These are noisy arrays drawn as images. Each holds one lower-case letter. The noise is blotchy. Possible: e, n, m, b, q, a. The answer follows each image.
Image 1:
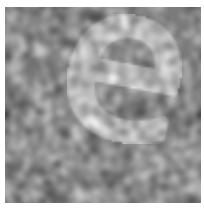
e
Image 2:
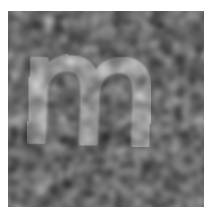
m
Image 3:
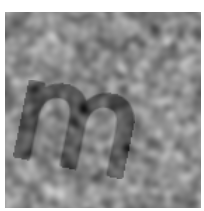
m
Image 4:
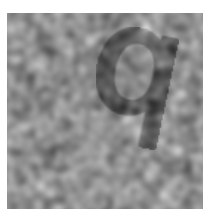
q
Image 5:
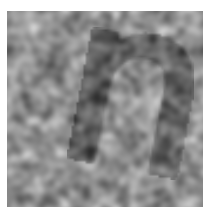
n
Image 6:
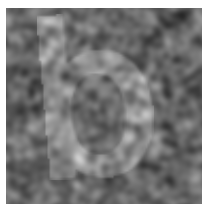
b
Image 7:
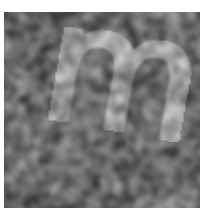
m
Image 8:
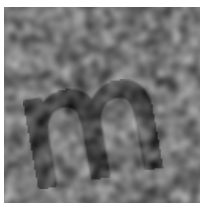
m
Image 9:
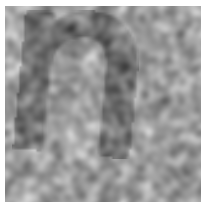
n
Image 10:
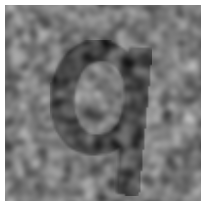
q
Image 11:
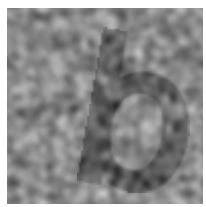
b
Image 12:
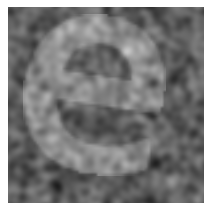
e
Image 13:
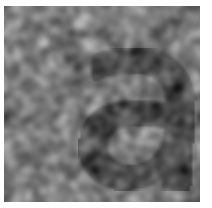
a
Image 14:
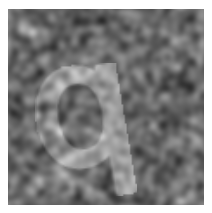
q
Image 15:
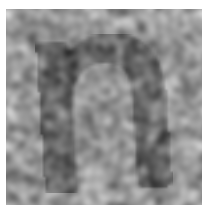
n
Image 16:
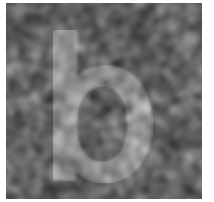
b
